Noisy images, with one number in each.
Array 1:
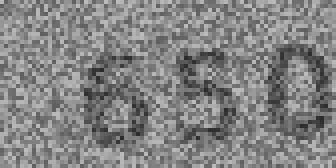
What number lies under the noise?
650
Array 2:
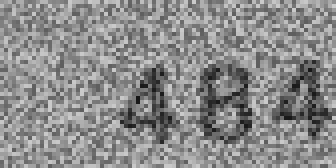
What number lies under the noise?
484
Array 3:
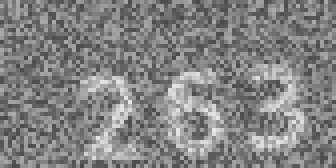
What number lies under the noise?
263
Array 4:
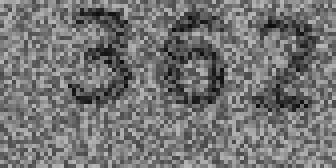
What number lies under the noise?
362
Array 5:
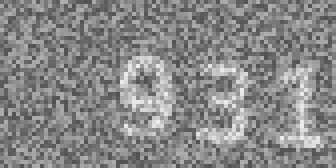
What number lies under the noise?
931
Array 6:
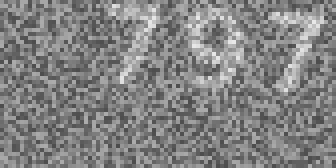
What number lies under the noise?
797
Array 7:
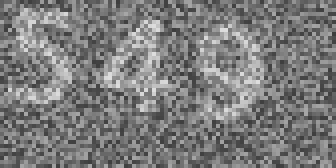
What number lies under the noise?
549
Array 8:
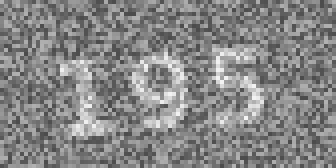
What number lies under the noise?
195
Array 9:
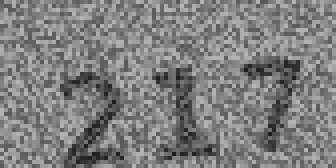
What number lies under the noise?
217
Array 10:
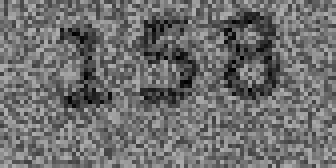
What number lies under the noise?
158
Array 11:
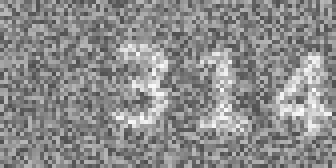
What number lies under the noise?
314
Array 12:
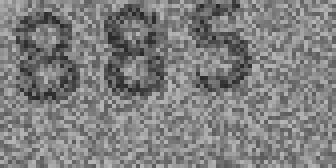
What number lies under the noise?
885
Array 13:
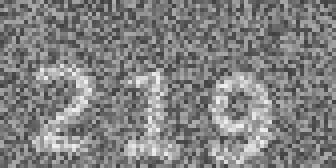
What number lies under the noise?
219
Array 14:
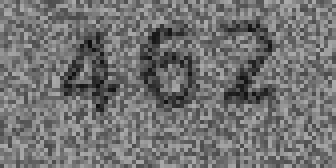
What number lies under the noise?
462
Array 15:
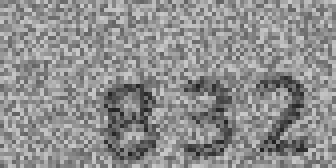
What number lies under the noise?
832
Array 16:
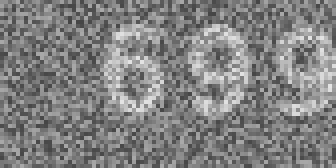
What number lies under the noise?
699
